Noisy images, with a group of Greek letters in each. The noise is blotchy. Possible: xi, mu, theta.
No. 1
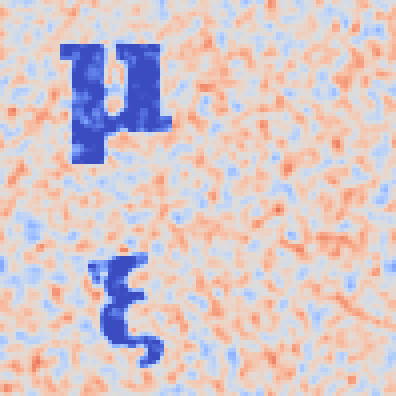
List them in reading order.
top left: mu; bottom left: xi
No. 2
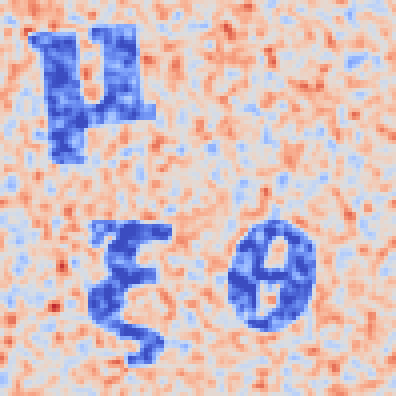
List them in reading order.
top left: mu; bottom left: xi; bottom right: theta
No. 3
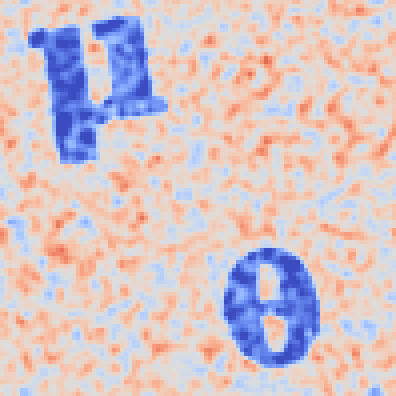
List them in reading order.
top left: mu; bottom right: theta
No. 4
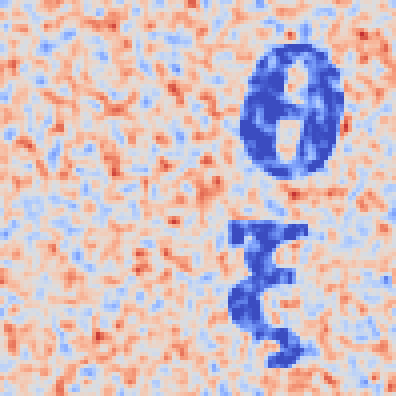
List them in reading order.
top right: theta; bottom right: xi
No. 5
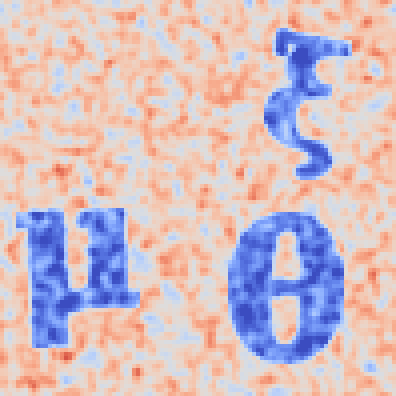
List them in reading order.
top right: xi; bottom left: mu; bottom right: theta
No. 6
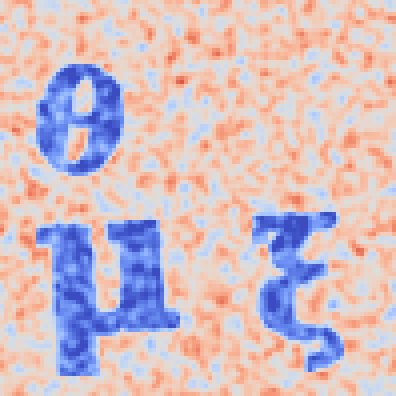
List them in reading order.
top left: theta; bottom left: mu; bottom right: xi
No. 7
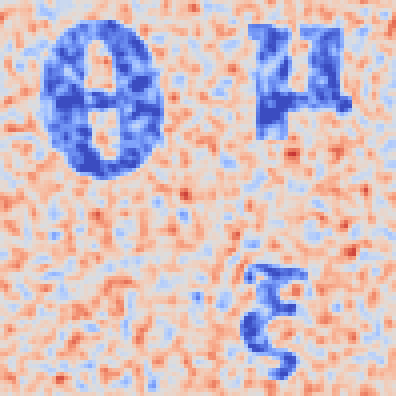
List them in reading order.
top left: theta; top right: mu; bottom right: xi
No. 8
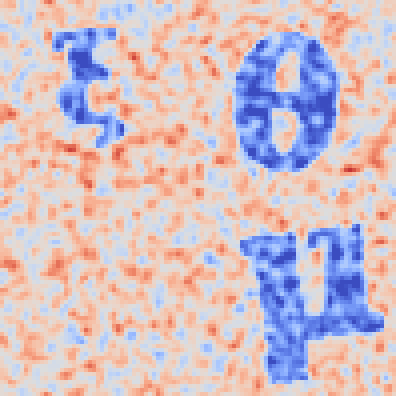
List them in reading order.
top left: xi; top right: theta; bottom right: mu
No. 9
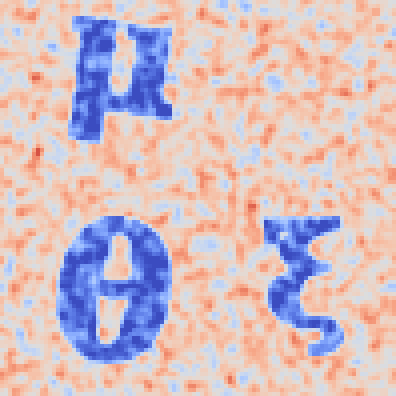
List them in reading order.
top left: mu; bottom left: theta; bottom right: xi
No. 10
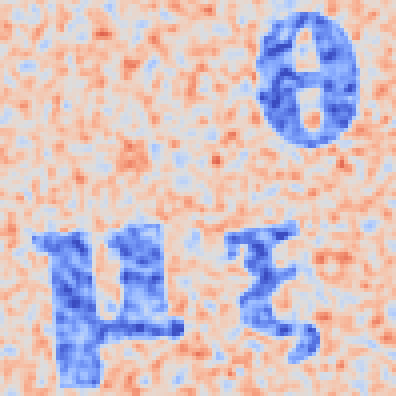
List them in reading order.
top right: theta; bottom left: mu; bottom right: xi
